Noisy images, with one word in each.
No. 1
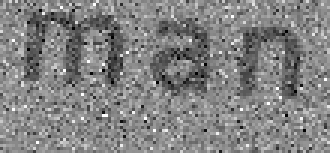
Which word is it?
man
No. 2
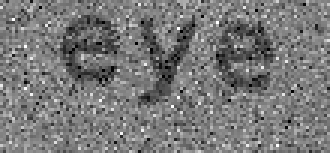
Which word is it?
eye
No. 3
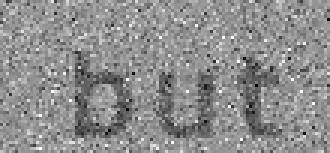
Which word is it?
but
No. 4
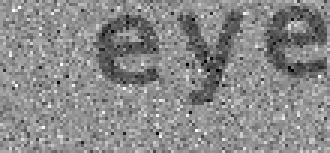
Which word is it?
eye
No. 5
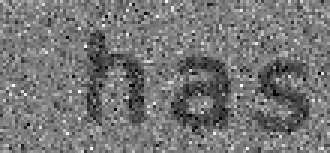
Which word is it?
has
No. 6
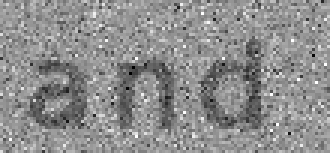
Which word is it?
and
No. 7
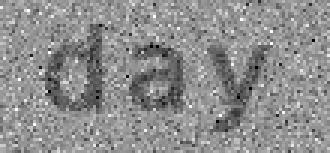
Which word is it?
day
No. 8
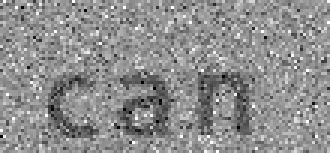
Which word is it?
can
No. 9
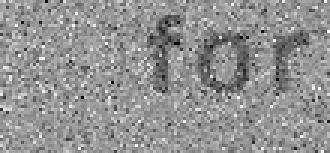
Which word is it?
for
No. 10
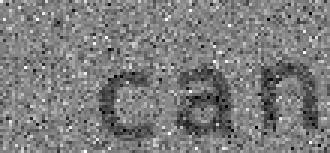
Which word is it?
can
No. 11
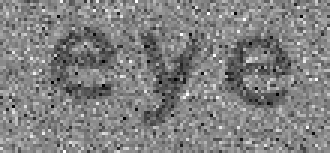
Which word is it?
eye
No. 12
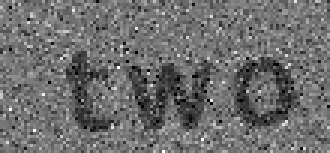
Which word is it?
two
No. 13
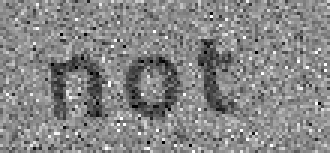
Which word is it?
not
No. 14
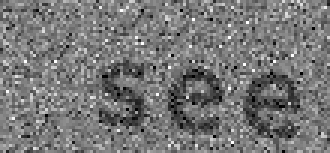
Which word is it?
see
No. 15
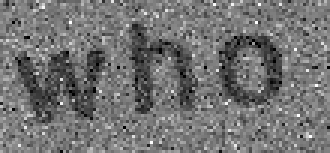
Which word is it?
who
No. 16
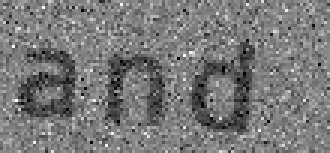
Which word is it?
and
